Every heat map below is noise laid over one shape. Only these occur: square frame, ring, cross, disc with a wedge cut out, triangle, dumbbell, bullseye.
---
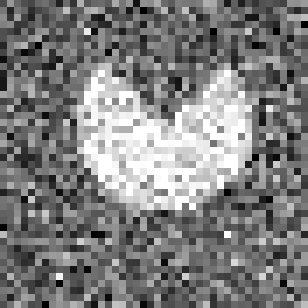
disc with a wedge cut out
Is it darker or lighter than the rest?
lighter
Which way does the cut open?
up
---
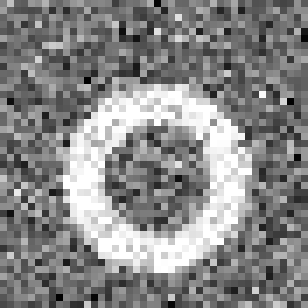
ring
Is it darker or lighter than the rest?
lighter
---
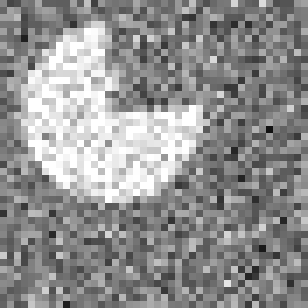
disc with a wedge cut out
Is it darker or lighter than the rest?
lighter
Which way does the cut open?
up and right
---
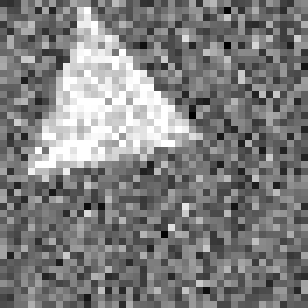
triangle
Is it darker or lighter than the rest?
lighter
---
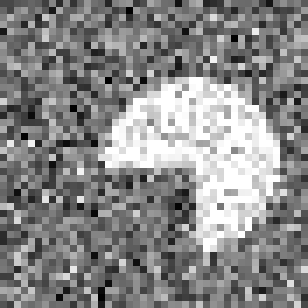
disc with a wedge cut out
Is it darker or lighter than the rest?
lighter
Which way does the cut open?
down and left
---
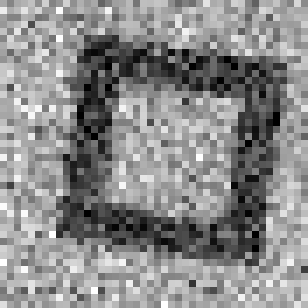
square frame
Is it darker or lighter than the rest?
darker
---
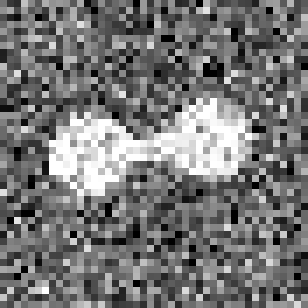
dumbbell
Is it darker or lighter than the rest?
lighter
